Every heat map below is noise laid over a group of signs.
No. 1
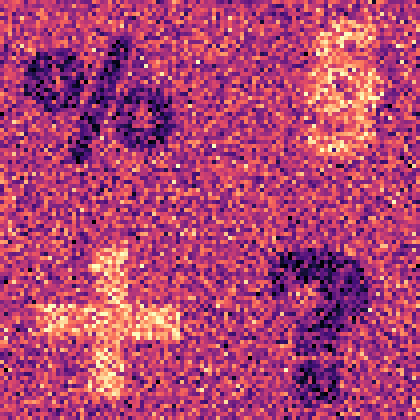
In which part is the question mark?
bottom right
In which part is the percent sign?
top left
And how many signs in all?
4
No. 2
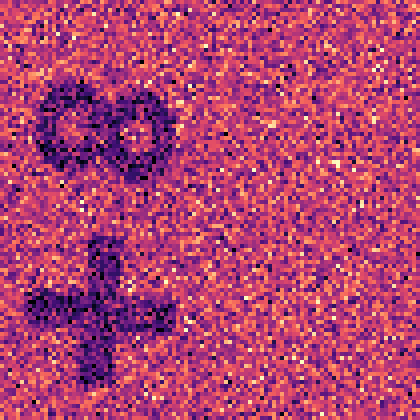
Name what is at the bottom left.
plus sign
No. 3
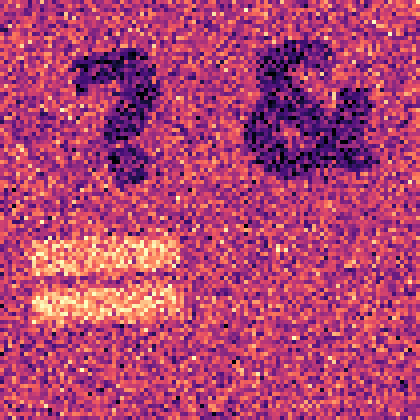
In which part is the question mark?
top left
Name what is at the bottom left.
equals sign
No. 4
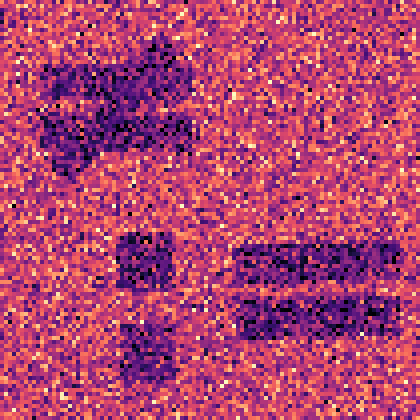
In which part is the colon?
bottom left
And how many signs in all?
3
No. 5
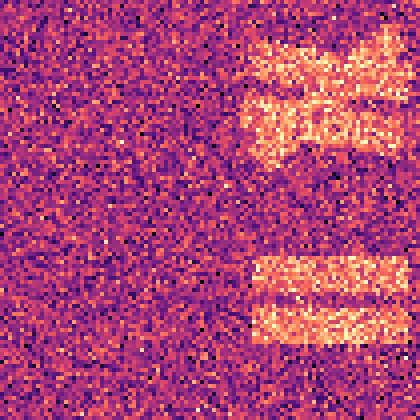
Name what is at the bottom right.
equals sign
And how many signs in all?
2
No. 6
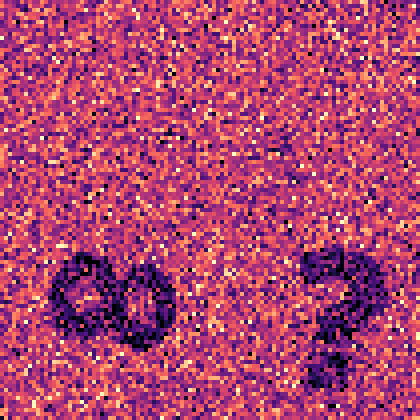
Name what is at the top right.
nothing
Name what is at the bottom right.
question mark
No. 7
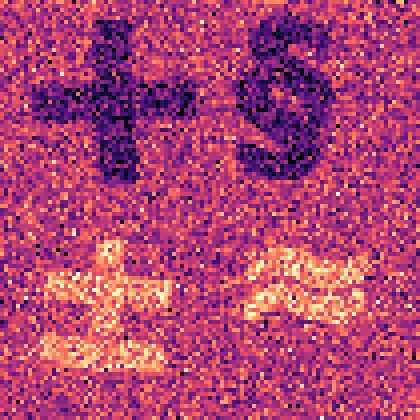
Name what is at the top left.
plus sign
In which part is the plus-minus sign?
bottom left
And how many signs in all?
4
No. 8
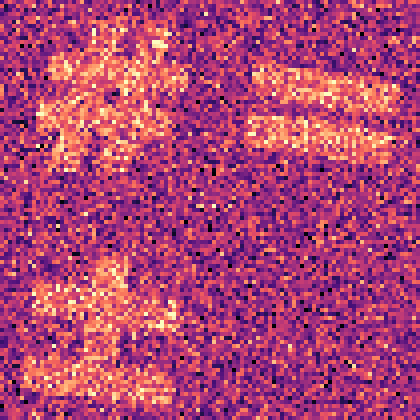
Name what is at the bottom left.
plus-minus sign
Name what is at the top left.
hash sign
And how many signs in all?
3
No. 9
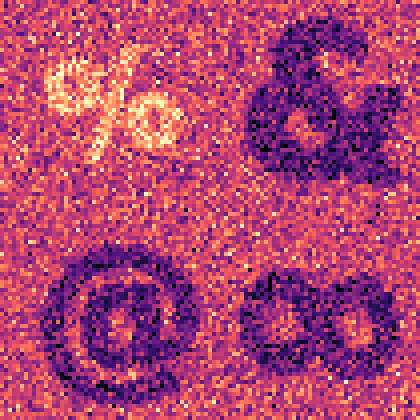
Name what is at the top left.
percent sign
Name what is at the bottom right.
infinity sign
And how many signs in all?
4
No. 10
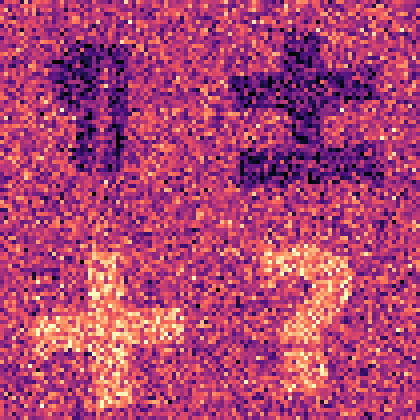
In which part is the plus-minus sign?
top right
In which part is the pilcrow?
top left
